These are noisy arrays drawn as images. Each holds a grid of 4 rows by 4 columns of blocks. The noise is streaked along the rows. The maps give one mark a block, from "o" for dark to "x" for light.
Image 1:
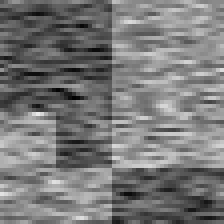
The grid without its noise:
o o x x
o o x x
x o x x
x x o o
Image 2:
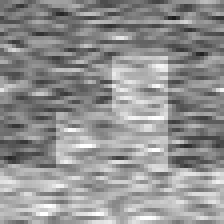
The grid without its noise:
o o o o
o o x o
o x x o
x x x x
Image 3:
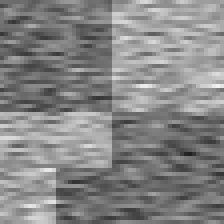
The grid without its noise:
o o x x
o o x x
x x o o
x o o o
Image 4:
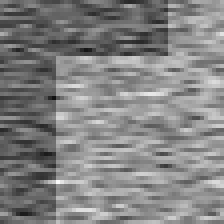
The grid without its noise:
o o o x
o x x x
o x x x
o x x x
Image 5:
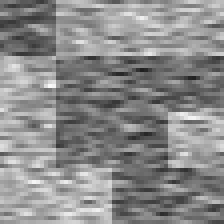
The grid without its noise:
o x x x
x o o o
x o o x
x x o o
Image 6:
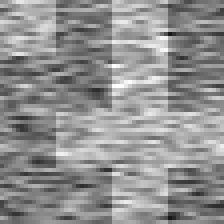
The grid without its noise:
x o x o
o o x o
o x x x
o o x o
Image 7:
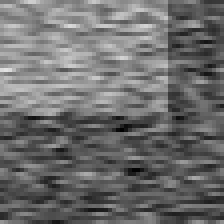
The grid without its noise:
x x x o
x x x o
o o o o
o o o o
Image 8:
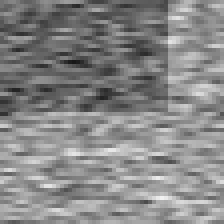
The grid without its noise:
o o o x
o o o x
x x x x
x x x x
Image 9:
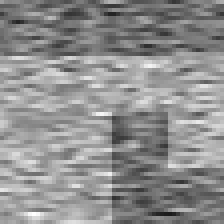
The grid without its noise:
o o o o
x x x x
x x o x
x x o o
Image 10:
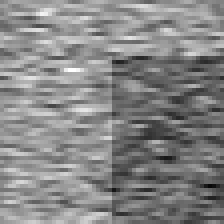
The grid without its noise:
x x x x
x x o o
x x o o
x x o o
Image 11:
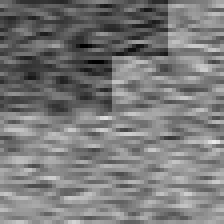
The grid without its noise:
o o o x
o o x x
x x x x
x x x x
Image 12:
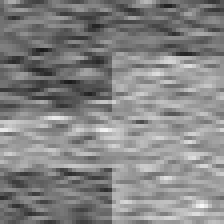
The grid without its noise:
o o o o
o o x x
x x x x
o o x x
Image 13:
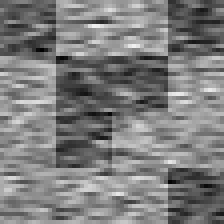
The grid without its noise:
o x x o
x o o x
x o x x
x x x o
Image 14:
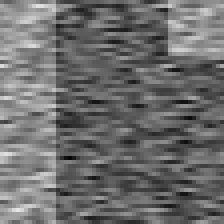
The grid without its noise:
x o o x
x o o o
x o o o
x o o o
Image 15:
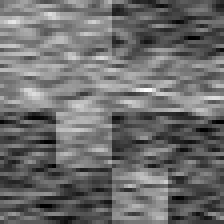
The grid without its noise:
x x o o
x x x x
o x o o
o o x o
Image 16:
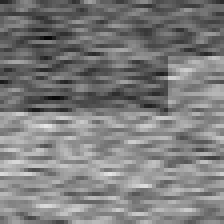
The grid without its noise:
o o o o
o o o x
x x x x
x x x x
